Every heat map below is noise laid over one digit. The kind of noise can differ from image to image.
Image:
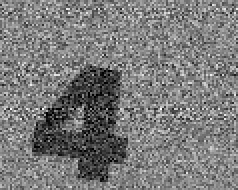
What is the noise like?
rows of uneven size
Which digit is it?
4
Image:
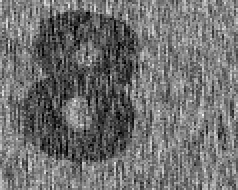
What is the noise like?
streaked along the columns
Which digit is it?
8
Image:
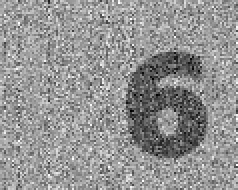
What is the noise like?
columns of uneven size
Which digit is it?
6
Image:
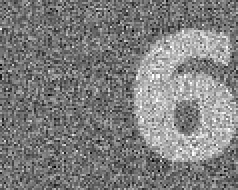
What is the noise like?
low rank plus noise
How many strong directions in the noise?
two
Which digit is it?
6
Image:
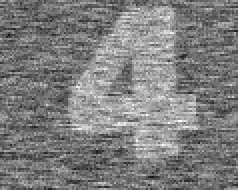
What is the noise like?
streaked along the rows
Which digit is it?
4
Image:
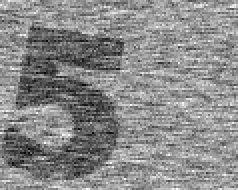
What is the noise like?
streaked along the rows
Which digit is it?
5
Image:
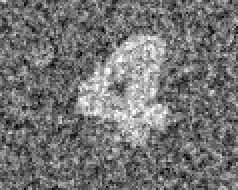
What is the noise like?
blotchy
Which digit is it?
4
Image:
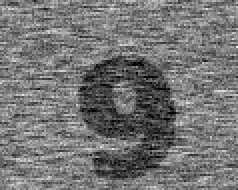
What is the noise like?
streaked along the rows
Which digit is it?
9
